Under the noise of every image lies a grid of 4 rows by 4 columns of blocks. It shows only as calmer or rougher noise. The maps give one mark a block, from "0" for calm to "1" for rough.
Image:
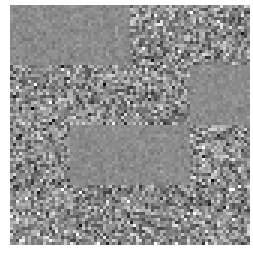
0 0 1 1
1 1 1 0
1 0 0 1
1 1 1 1
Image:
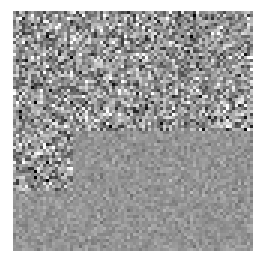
1 1 1 1
1 1 1 1
1 0 0 0
0 0 0 0
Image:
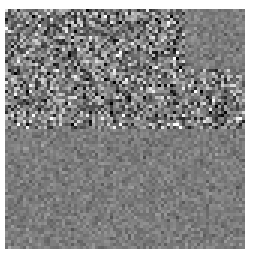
1 1 1 0
1 1 1 1
0 0 0 0
0 0 0 0
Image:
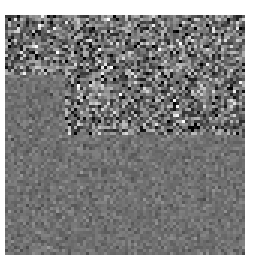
1 1 1 1
0 1 1 1
0 0 0 0
0 0 0 0
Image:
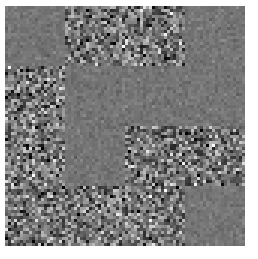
0 1 1 0
1 0 0 0
1 0 1 1
1 1 1 0
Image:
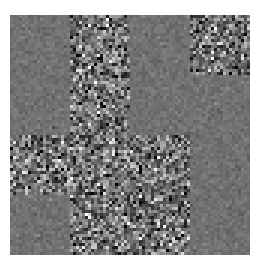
0 1 0 1
0 1 0 0
1 1 1 0
0 1 1 0
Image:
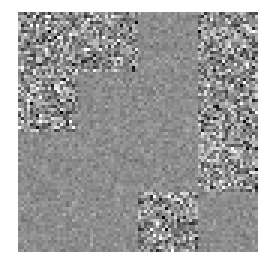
1 1 0 1
1 0 0 1
0 0 0 1
0 0 1 0
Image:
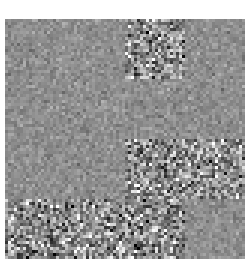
0 0 1 0
0 0 0 0
0 0 1 1
1 1 1 0
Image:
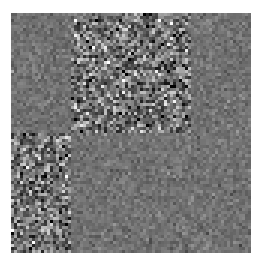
0 1 1 0
0 1 1 0
1 0 0 0
1 0 0 0
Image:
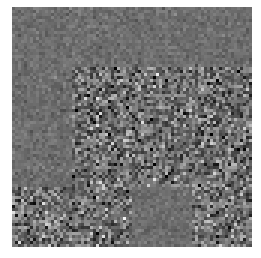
0 0 0 0
0 1 1 1
0 1 1 1
1 1 0 1
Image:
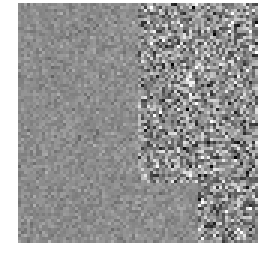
0 0 1 1
0 0 1 1
0 0 1 1
0 0 0 1
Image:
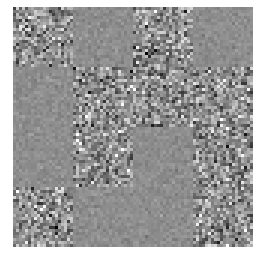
1 0 1 0
0 1 1 1
0 1 0 1
1 0 0 1
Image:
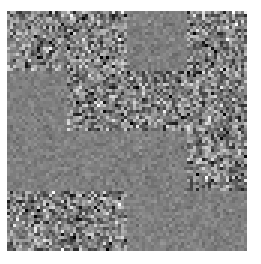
1 1 0 1
0 1 1 1
0 0 0 1
1 1 0 0
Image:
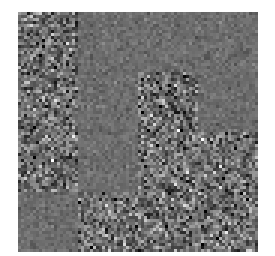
1 0 0 0
1 0 1 0
1 0 1 1
0 1 1 1
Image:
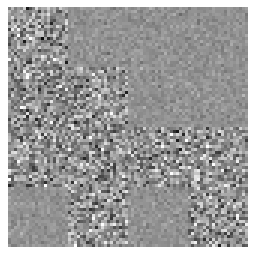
1 0 0 0
1 1 0 0
1 1 1 1
0 1 0 1
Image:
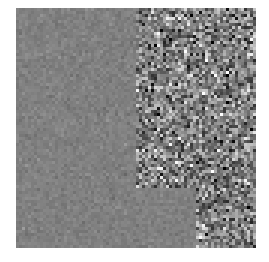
0 0 1 1
0 0 1 1
0 0 1 1
0 0 0 1
